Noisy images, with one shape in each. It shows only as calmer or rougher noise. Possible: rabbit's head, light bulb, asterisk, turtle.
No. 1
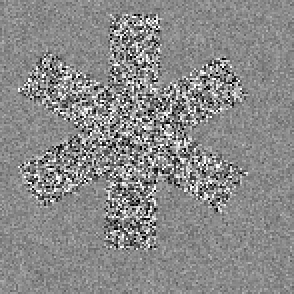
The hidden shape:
asterisk
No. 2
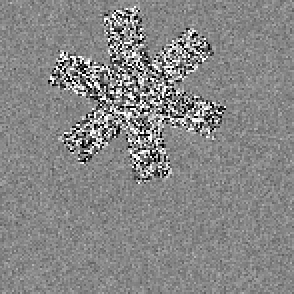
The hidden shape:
asterisk
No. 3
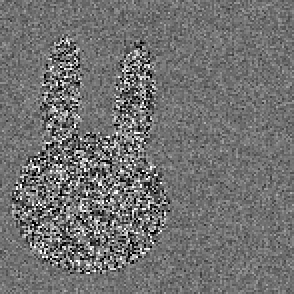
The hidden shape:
rabbit's head
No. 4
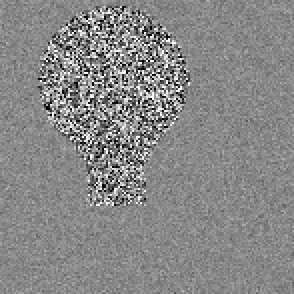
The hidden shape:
light bulb
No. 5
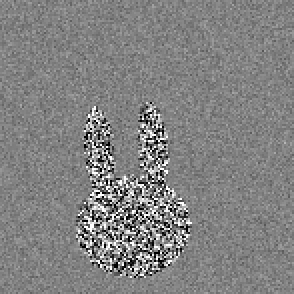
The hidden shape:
rabbit's head
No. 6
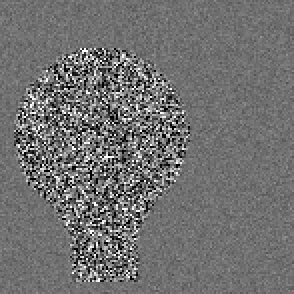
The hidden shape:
light bulb
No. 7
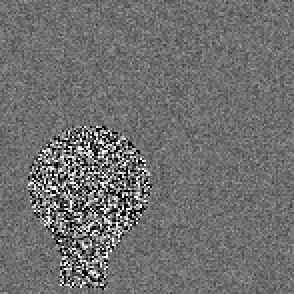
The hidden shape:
light bulb
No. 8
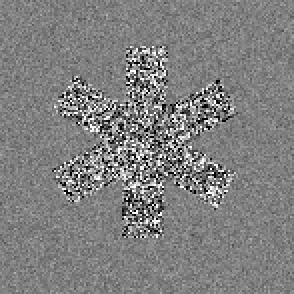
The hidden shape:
asterisk
